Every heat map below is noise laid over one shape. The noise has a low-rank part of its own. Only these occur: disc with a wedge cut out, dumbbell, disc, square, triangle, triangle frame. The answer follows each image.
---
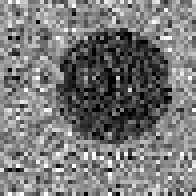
disc
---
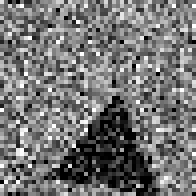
triangle
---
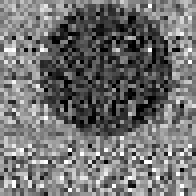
disc
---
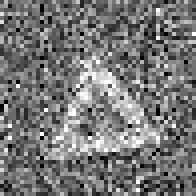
triangle frame
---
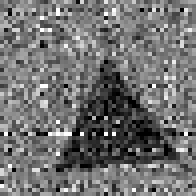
triangle
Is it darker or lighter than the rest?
darker
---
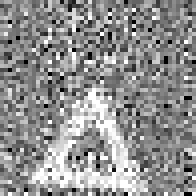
triangle frame
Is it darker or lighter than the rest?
lighter
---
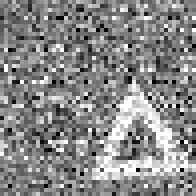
triangle frame
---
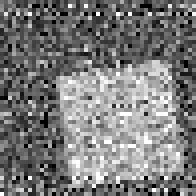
square
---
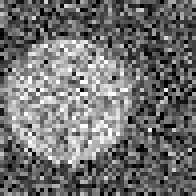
disc
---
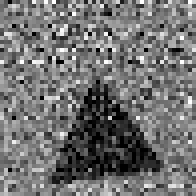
triangle
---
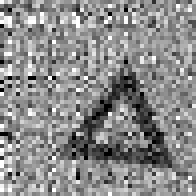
triangle frame
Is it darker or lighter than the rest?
darker
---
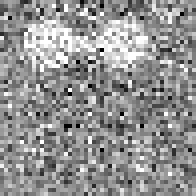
dumbbell
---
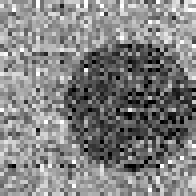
disc
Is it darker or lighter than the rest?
darker
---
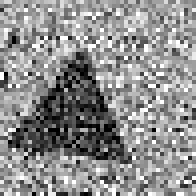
triangle
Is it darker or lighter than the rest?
darker
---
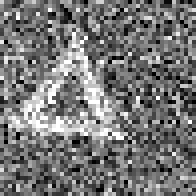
triangle frame
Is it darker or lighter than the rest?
lighter
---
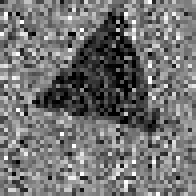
triangle
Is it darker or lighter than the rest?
darker
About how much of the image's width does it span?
two thirds
